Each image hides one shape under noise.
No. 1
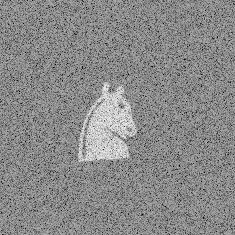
chess knight
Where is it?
centre
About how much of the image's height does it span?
a third
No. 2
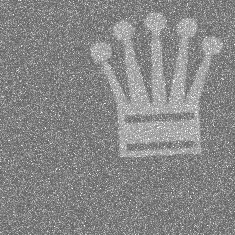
chess queen
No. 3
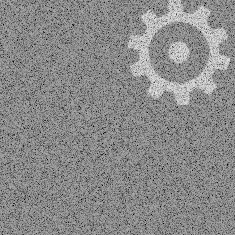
gear
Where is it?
top right
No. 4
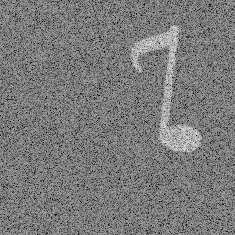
musical note
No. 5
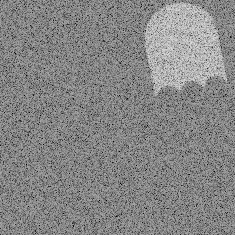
ghost
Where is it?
top right
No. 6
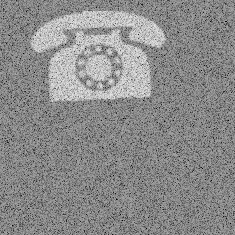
telephone
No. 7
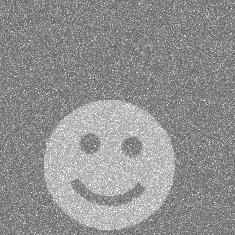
smiling face
